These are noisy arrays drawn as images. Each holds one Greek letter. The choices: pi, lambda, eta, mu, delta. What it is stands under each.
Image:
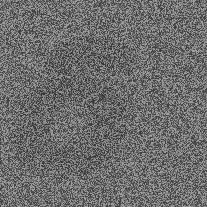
dark delta
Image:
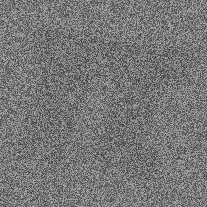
dark pi
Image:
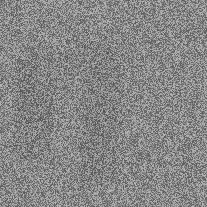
dark eta
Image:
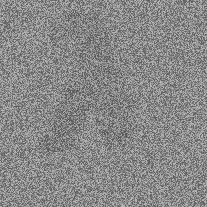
dark lambda
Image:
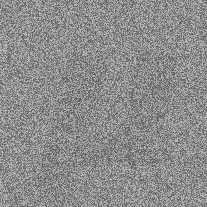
dark mu
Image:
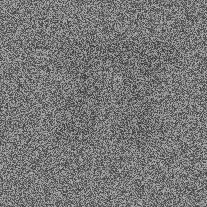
dark pi
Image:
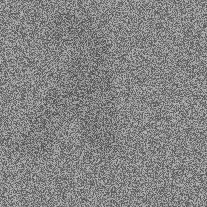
dark lambda
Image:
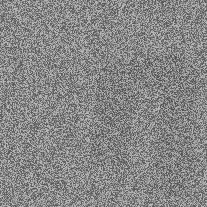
dark eta
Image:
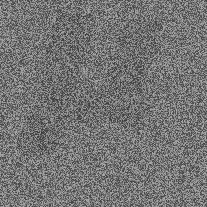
dark mu
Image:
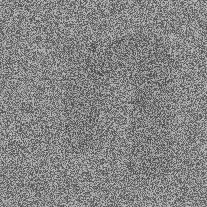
dark eta
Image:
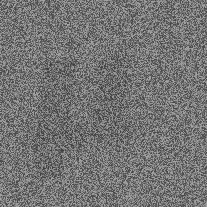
dark mu
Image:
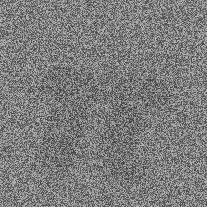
dark pi
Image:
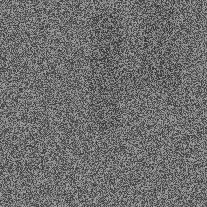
dark mu
